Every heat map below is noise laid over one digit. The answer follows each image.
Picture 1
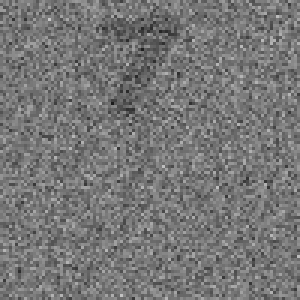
7
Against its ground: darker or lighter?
darker
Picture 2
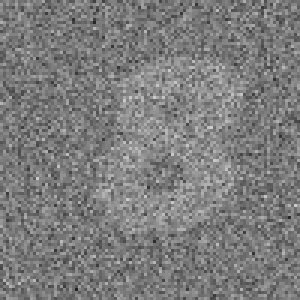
8
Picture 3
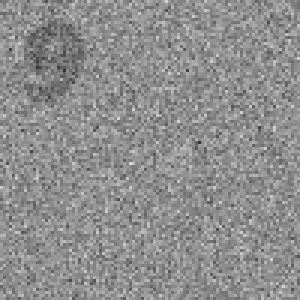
9
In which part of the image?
top left
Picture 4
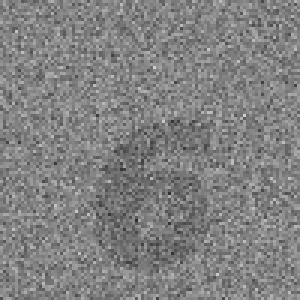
6
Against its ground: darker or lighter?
darker
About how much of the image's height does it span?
half
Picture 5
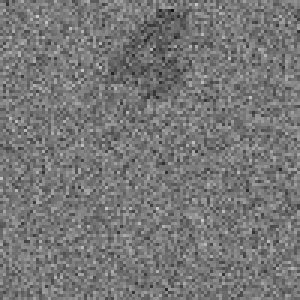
4
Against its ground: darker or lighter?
darker
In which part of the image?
top middle
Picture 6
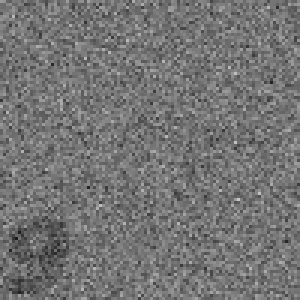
9
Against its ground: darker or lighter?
darker
